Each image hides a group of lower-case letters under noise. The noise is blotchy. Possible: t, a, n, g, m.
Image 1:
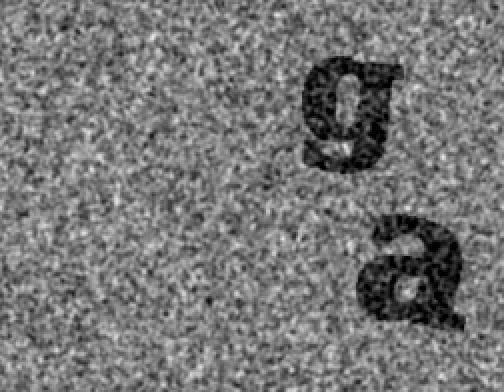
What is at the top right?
g
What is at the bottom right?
a
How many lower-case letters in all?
2
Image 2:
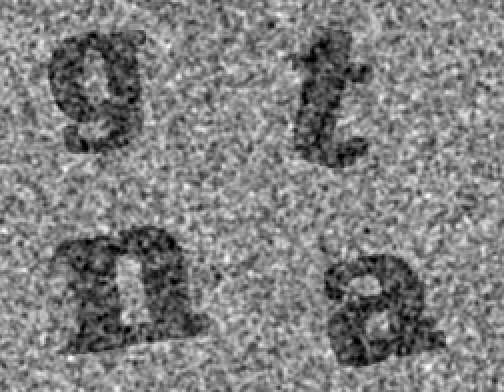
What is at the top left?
g
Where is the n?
bottom left
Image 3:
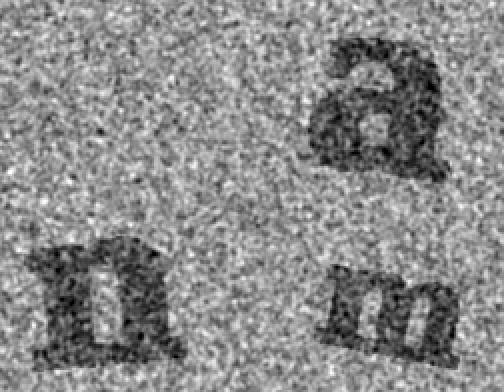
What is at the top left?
nothing
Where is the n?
bottom left
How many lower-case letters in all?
3
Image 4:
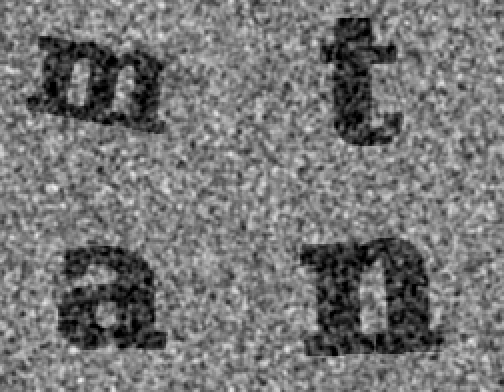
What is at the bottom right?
n
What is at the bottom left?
a
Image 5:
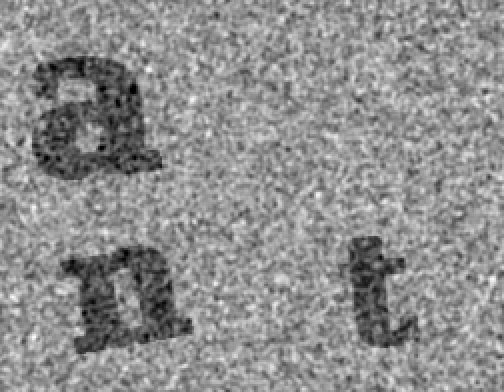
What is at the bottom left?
n
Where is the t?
bottom right
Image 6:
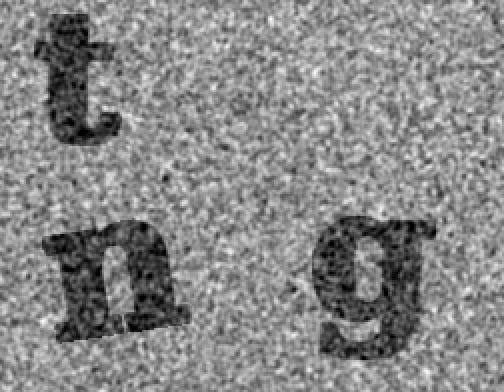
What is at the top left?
t
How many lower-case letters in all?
3
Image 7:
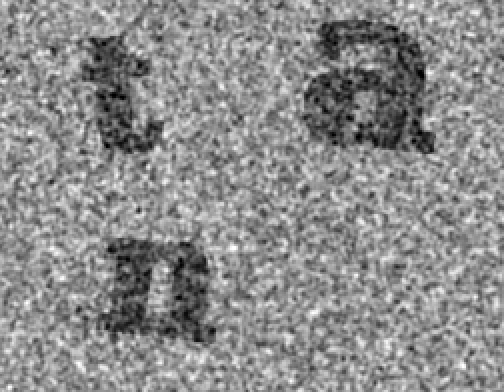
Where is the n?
bottom left
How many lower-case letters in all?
3
